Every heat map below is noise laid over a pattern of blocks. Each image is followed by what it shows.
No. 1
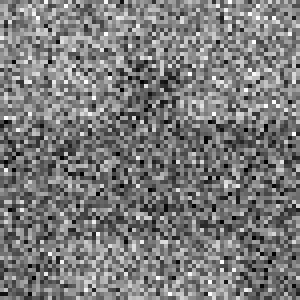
left and right mirror each other
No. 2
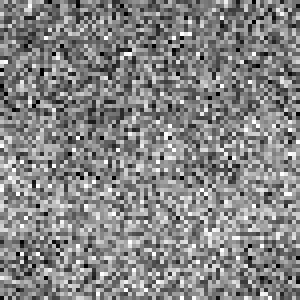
left and right mirror each other
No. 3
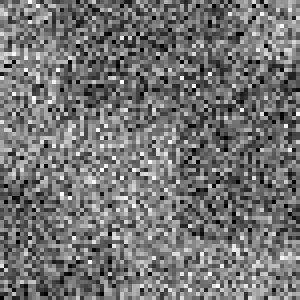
mirrored about the diagonal from the bottom left
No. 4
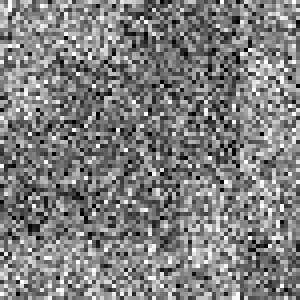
mirrored about the diagonal from the top left
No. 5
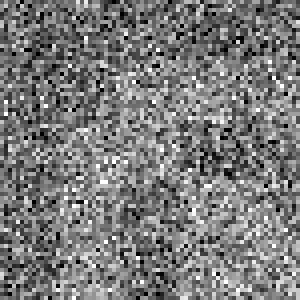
mirrored about the diagonal from the top left
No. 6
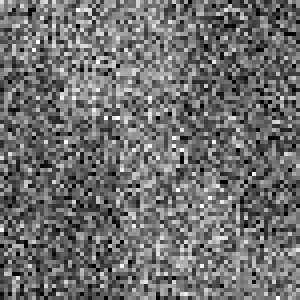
the same after a half turn
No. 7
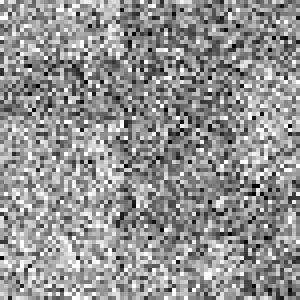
no symmetry
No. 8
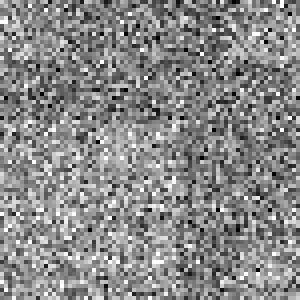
mirrored about the diagonal from the bottom left
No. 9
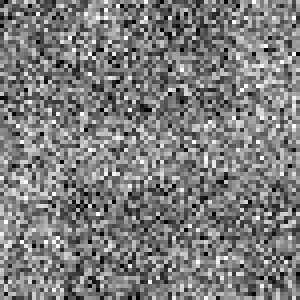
the same after a half turn
